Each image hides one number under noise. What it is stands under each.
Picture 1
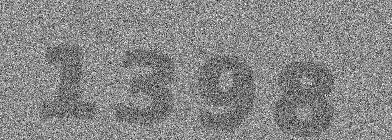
1398
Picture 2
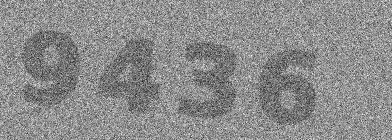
9436
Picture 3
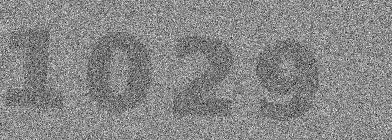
1029
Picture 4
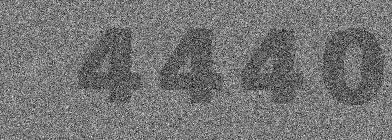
4440
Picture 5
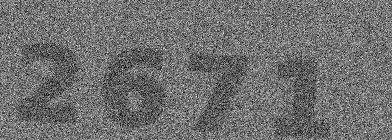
2671
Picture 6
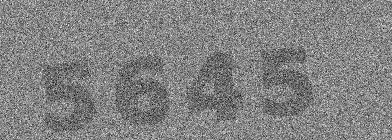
5645
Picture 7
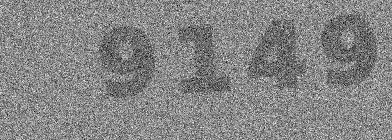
9149
